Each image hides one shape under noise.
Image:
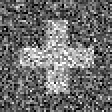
cross
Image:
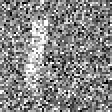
bar
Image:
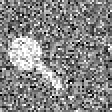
lollipop
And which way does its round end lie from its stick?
up and left
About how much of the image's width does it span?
half
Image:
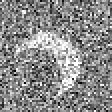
crescent
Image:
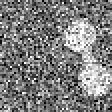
dumbbell
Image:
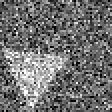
triangle
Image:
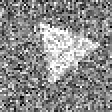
triangle
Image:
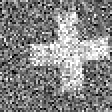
cross
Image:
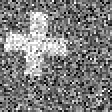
cross
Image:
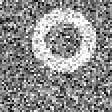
ring
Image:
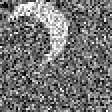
crescent
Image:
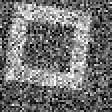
square frame
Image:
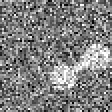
dumbbell
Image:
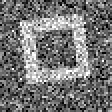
square frame
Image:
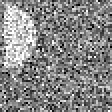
half disc
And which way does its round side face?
right
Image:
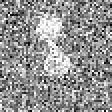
dumbbell
